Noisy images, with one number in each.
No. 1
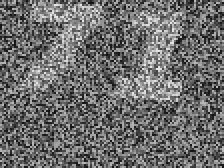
71
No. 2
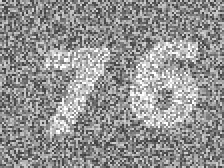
76
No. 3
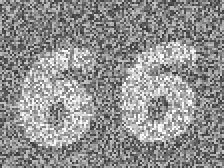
66
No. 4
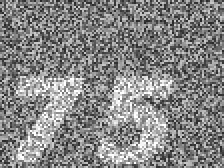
75
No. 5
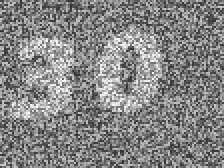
30
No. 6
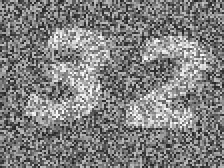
32
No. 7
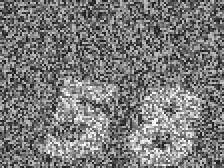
58
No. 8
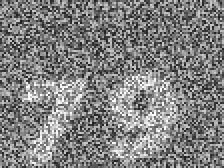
79
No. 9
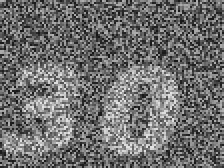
30
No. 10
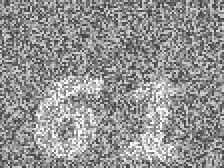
61
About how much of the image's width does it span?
two thirds
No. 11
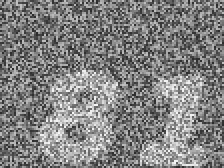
81
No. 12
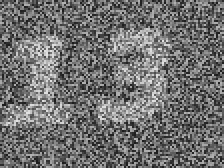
13
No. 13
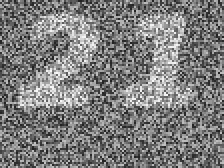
21
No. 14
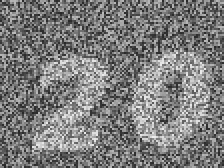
20
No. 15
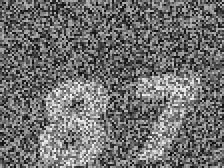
87
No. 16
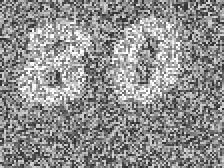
80
